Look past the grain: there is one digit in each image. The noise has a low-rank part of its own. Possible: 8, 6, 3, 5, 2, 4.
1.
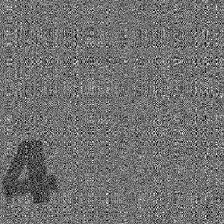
4
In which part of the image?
bottom left
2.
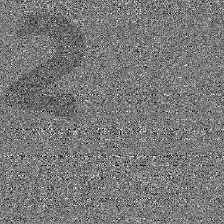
2
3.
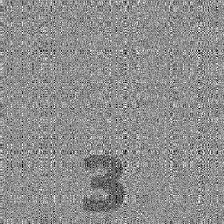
3
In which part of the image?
bottom middle
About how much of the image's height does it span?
a quarter
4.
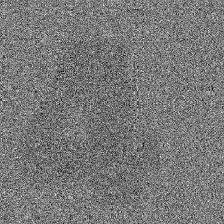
4
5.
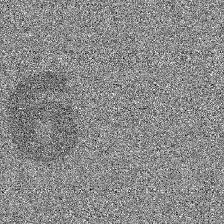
6
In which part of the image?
middle left
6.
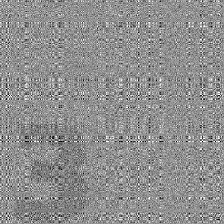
3
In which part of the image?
bottom left
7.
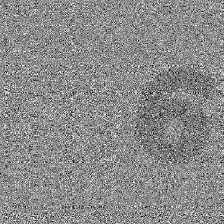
6
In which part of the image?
middle right
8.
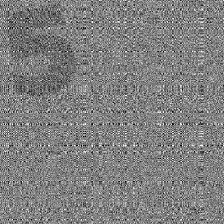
5
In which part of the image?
top left
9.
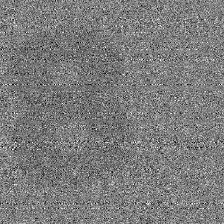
8
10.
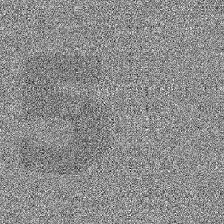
5
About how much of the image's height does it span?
half
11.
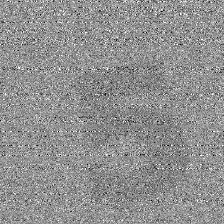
5
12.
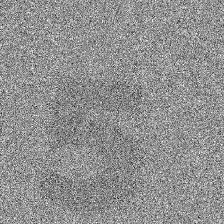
5
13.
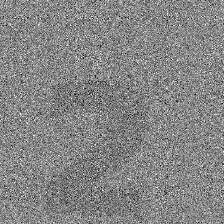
2
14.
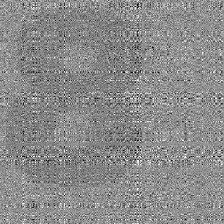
8
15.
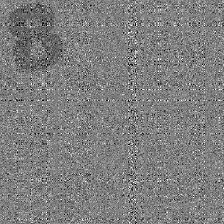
8
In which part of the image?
top left
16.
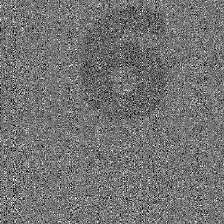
6
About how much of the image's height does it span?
half
